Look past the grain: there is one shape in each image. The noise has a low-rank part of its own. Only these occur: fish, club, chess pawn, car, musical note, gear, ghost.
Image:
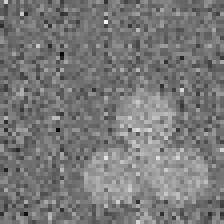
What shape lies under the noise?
club
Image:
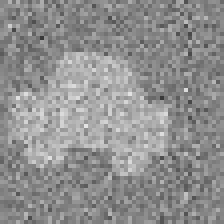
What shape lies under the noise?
car
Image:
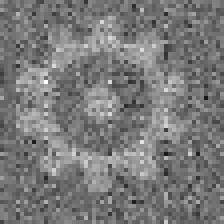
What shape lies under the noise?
gear
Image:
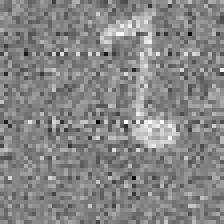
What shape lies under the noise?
musical note
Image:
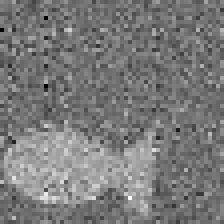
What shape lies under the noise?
fish
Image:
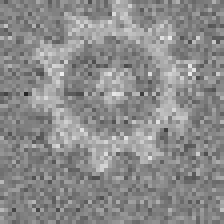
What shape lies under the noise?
gear
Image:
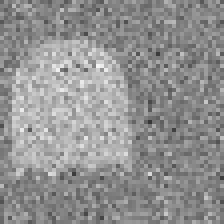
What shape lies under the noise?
ghost
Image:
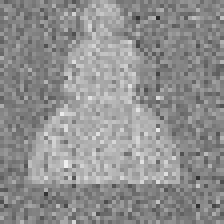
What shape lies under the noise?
chess pawn
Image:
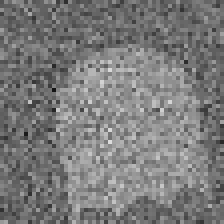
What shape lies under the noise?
ghost
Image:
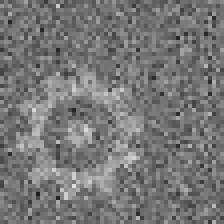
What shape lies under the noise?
gear
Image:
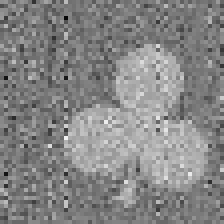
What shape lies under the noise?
club
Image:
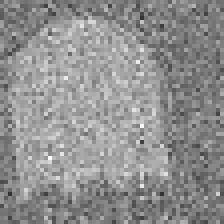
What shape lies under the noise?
ghost
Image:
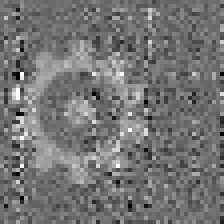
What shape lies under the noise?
gear
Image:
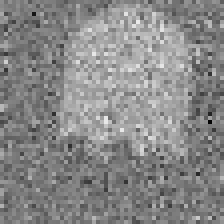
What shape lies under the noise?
ghost
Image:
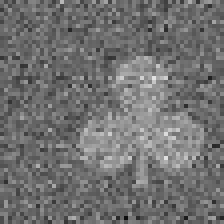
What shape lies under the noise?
club
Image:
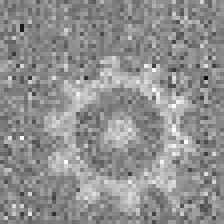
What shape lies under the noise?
gear
